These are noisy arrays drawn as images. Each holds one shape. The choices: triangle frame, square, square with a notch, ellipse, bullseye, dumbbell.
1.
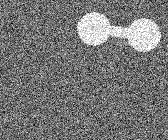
dumbbell
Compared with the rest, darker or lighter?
lighter
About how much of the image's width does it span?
half
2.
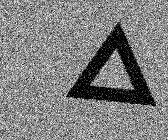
triangle frame
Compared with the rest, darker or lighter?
darker
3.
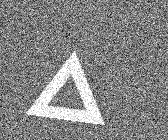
triangle frame
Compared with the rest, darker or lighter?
lighter
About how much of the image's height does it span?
half
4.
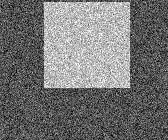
square
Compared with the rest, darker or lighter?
lighter
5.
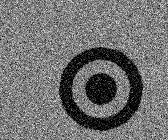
bullseye
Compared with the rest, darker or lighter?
darker
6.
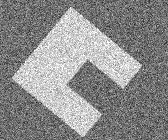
square with a notch
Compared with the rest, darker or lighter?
lighter
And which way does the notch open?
down and right
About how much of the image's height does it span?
nearly all
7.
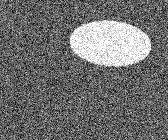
ellipse
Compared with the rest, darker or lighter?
lighter
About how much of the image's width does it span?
half
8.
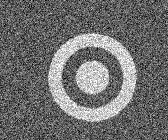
bullseye
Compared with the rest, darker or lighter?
lighter
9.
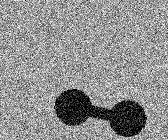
dumbbell
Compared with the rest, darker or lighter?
darker
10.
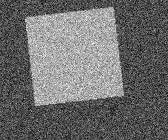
square
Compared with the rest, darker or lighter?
lighter
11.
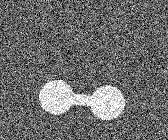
dumbbell
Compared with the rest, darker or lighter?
lighter
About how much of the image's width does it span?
half
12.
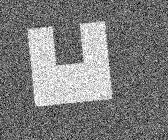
square with a notch
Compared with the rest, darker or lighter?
lighter
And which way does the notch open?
up
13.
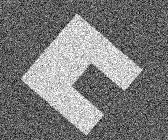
square with a notch
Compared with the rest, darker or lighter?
lighter
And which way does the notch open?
down and right
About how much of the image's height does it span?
nearly all
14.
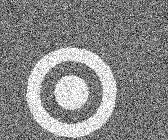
bullseye
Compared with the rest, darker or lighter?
lighter
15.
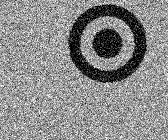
bullseye
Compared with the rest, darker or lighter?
darker
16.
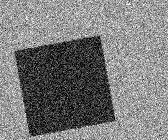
square
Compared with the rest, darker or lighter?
darker
